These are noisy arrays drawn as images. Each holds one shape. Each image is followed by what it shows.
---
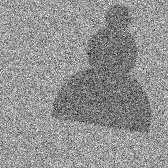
chess pawn
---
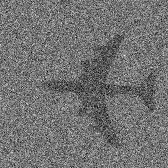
airplane
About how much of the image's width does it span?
two thirds
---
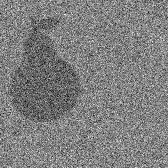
pear
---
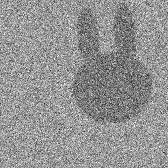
rabbit's head
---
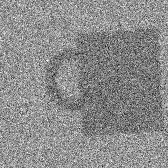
cup
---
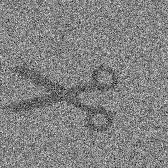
pair of scissors
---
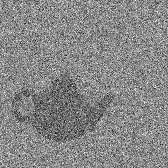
teapot
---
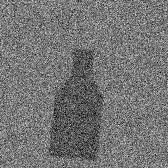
bottle
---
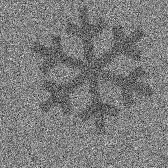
snowflake
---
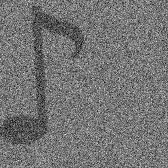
musical note
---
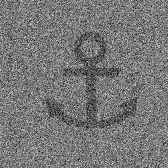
anchor
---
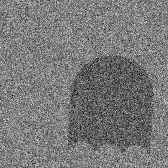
ghost
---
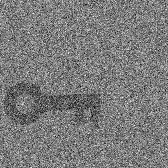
key
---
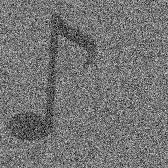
musical note
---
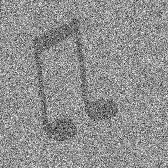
pair of musical notes
